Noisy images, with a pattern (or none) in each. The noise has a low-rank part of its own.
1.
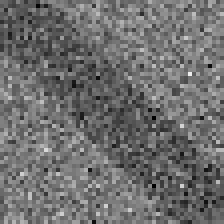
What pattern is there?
a diagonal band
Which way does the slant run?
top left to bottom right
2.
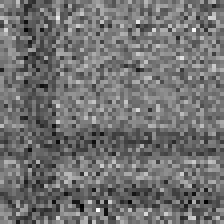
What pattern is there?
bands of rows crossing bands of columns
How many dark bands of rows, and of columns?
2 and 1
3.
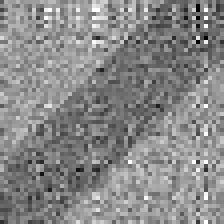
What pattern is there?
a diagonal band
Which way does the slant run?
bottom left to top right
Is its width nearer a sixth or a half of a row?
a half
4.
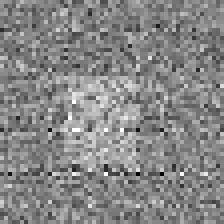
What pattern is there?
one block
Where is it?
centre
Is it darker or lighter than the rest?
lighter
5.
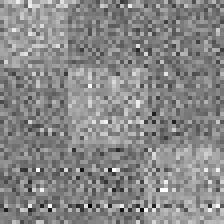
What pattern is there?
blocks along the diagonal
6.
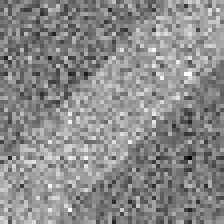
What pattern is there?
a diagonal band
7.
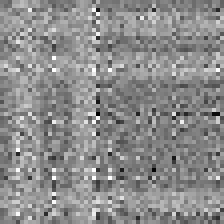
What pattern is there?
bands of rows crossing bands of columns
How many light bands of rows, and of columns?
3 and 2
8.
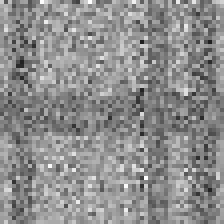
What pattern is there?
bands of rows crossing bands of columns
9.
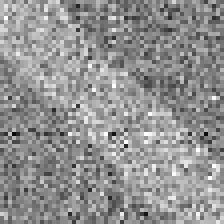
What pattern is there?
a diagonal band
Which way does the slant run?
top left to bottom right
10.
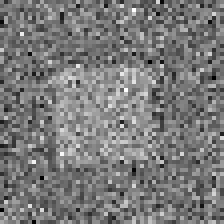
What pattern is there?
one block
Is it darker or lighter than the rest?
lighter
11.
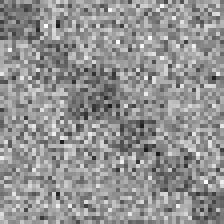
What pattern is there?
blocks along the diagonal
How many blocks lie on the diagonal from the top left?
6
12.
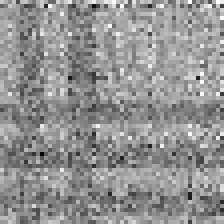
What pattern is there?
bands of rows crossing bands of columns
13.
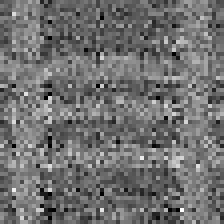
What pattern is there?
bands of rows crossing bands of columns
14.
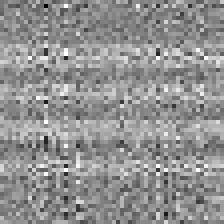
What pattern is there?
bands of rows
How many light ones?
4
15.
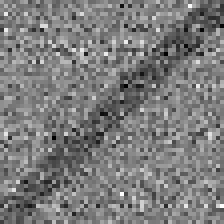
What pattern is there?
a diagonal band
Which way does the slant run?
bottom left to top right
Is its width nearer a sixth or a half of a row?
a sixth
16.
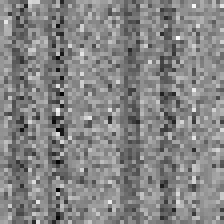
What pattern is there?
bands of columns
